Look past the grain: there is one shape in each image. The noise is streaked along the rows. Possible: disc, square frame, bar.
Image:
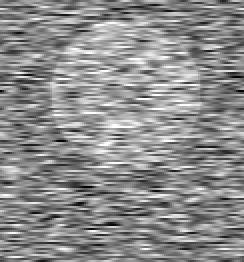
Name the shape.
disc
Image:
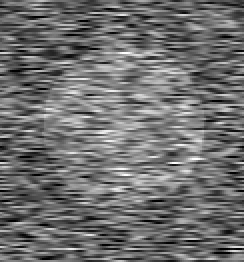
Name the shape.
disc
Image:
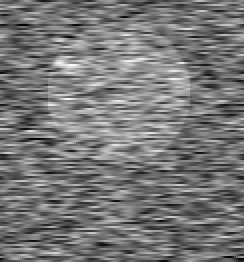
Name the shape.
disc
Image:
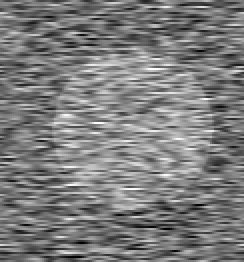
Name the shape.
disc
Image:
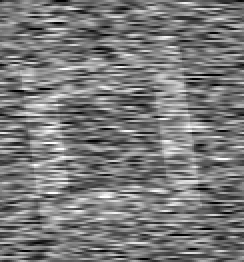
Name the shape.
square frame
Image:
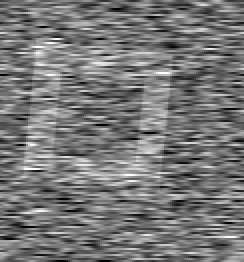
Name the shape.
square frame
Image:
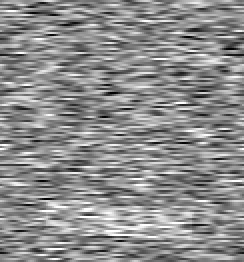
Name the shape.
bar
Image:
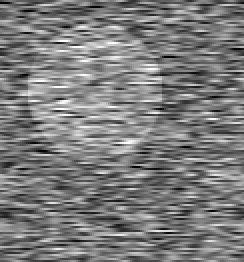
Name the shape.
disc
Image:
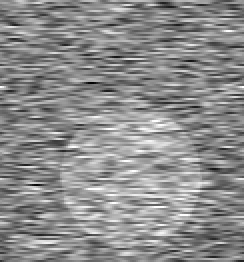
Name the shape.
disc
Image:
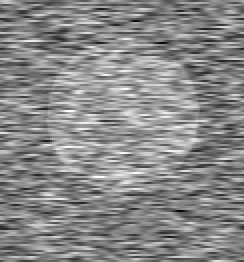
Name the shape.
disc
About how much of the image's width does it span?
two thirds
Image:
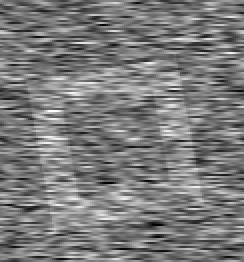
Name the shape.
square frame
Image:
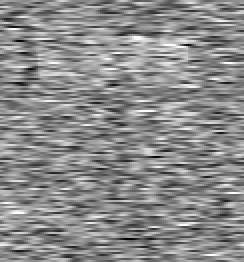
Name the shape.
bar
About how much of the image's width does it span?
two thirds
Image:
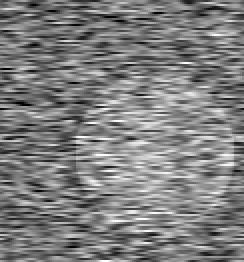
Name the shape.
disc
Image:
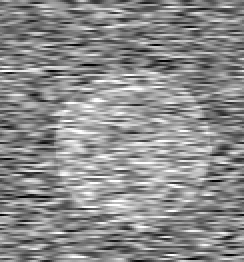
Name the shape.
disc
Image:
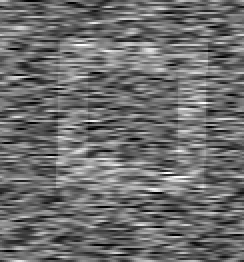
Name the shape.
square frame
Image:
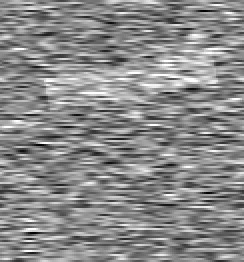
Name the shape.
bar
